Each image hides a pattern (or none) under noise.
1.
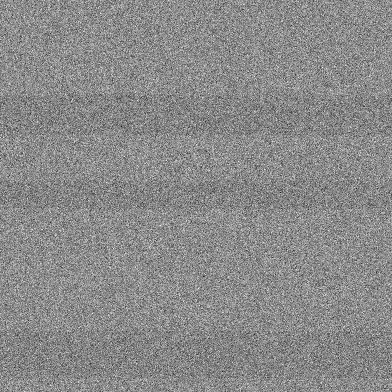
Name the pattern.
bands of rows
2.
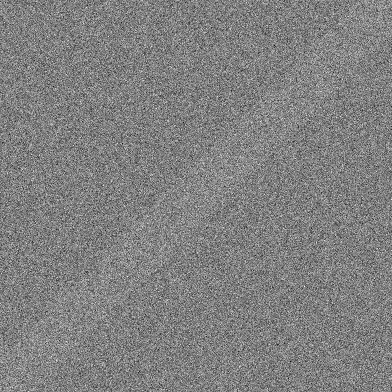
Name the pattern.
a diagonal band
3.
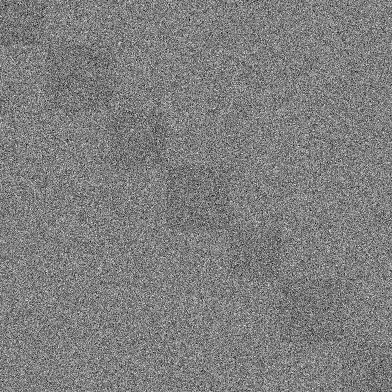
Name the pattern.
blocks along the diagonal
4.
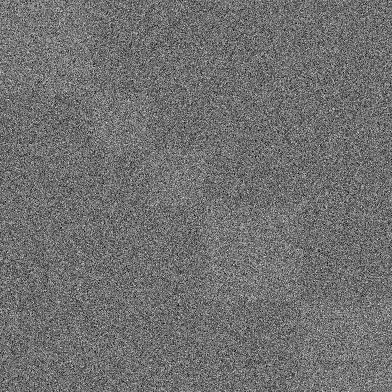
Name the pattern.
blocks along the diagonal
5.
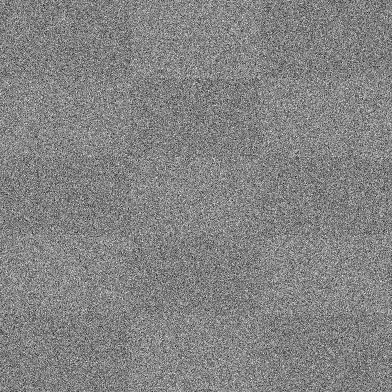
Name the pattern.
a checkerboard
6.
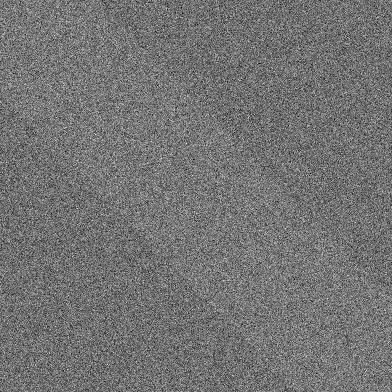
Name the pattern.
a diagonal band
